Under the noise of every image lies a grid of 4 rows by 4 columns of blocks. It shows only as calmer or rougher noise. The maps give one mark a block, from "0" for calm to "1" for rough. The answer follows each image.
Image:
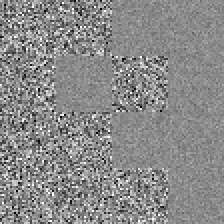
1100
1010
1100
1110
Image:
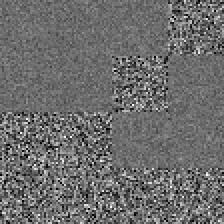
0001
0010
1100
1111
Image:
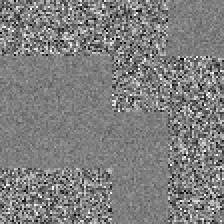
1110
0011
0001
1101
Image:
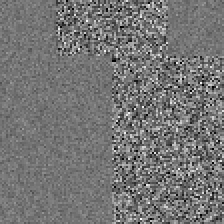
0110
0011
0011
0011
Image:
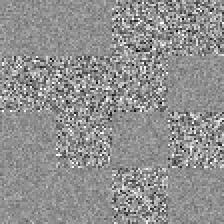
0011
1110
0101
0010
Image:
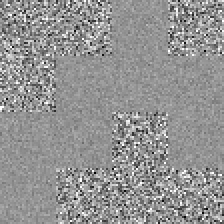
1101
1000
0010
0111
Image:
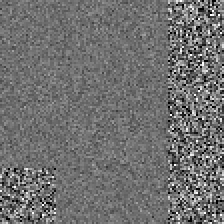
0001
0001
0001
1001
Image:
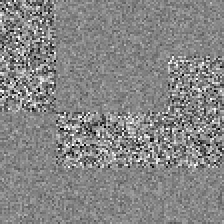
1000
1001
0111
0000
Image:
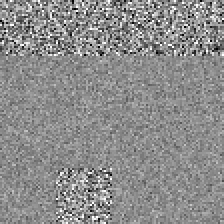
1111
0000
0000
0100
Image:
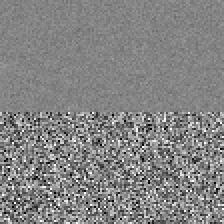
0000
0000
1111
1111
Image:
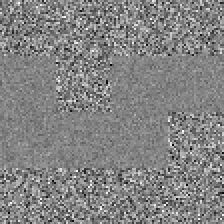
1111
0100
0001
1111
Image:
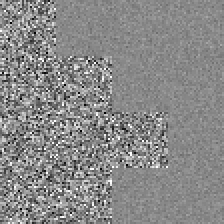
1000
1100
1110
1100
